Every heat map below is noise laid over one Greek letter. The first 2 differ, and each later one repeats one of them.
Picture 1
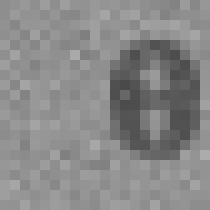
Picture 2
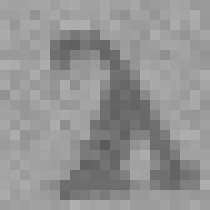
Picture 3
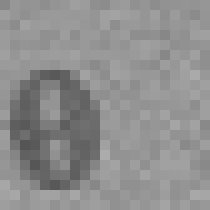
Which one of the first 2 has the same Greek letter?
1
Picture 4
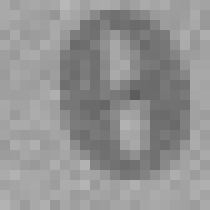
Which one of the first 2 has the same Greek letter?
1
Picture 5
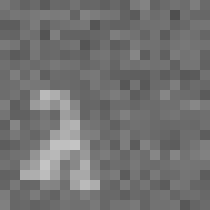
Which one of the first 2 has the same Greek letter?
2
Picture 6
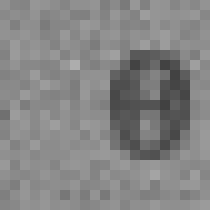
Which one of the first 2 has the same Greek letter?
1
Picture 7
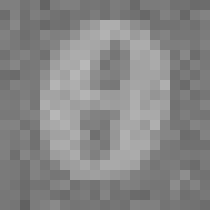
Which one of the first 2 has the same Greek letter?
1
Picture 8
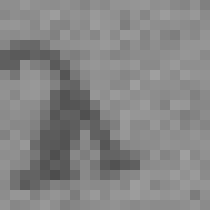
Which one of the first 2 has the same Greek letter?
2
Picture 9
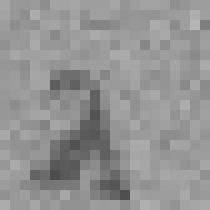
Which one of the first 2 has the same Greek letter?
2
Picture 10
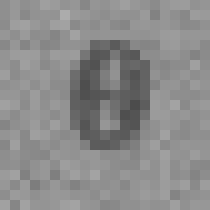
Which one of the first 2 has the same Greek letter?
1
